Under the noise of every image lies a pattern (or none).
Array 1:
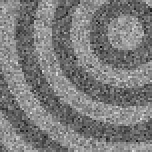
rings round one point
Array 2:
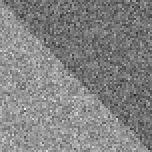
a sharp edge
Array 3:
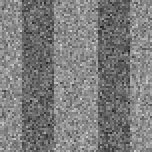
vertical stripes
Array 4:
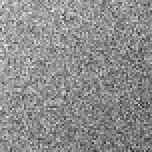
a smooth slope
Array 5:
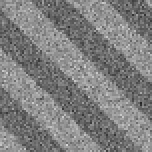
diagonal stripes
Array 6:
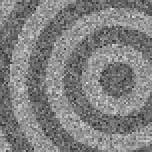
rings round one point
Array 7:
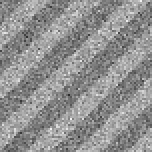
diagonal stripes
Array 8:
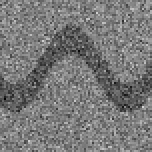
a wavy band
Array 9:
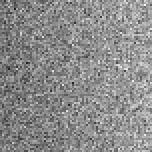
a smooth slope
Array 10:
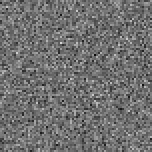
only noise
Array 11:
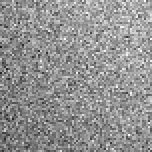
a smooth slope
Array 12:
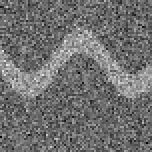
a wavy band
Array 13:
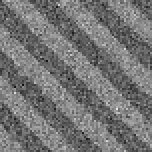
diagonal stripes
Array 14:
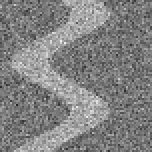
a wavy band
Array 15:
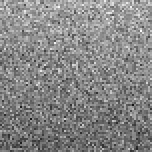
a smooth slope
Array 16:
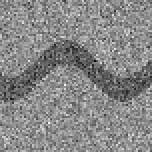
a wavy band
